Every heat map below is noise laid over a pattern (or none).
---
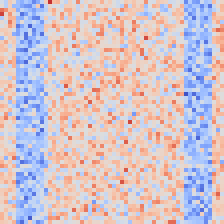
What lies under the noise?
bands of columns
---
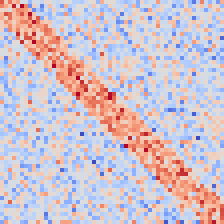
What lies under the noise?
a diagonal band
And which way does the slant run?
top left to bottom right
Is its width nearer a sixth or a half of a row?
a sixth
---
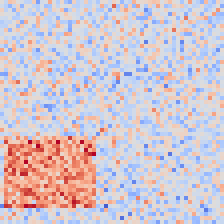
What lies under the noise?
one block
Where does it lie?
bottom left
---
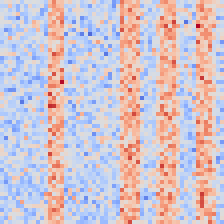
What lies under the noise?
bands of columns
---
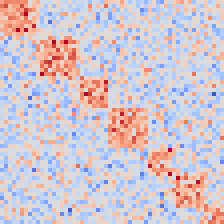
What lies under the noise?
blocks along the diagonal
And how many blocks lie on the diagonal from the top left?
7
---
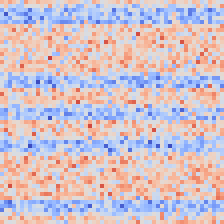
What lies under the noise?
bands of rows
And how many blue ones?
5
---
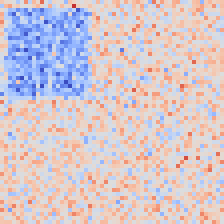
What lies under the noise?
one block
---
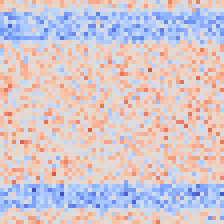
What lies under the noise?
bands of rows
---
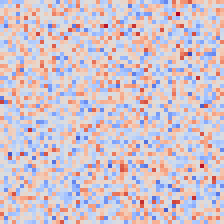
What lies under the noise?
only noise
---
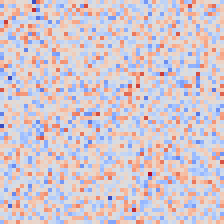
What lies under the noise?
only noise
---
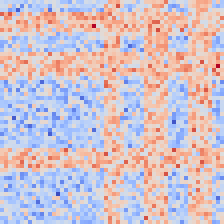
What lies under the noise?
bands of rows crossing bands of columns
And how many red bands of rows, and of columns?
3 and 3
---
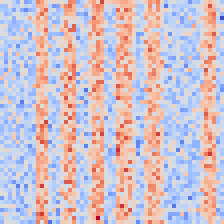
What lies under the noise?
bands of columns
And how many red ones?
6
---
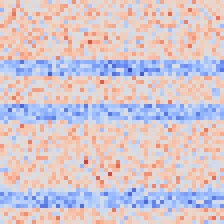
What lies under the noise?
bands of rows
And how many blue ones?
3
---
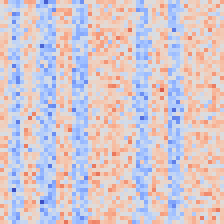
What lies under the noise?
bands of columns
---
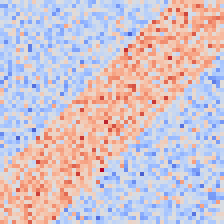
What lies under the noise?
a diagonal band
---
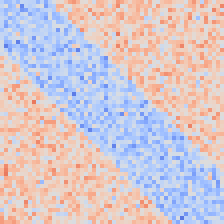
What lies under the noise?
a diagonal band
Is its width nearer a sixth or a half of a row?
a half
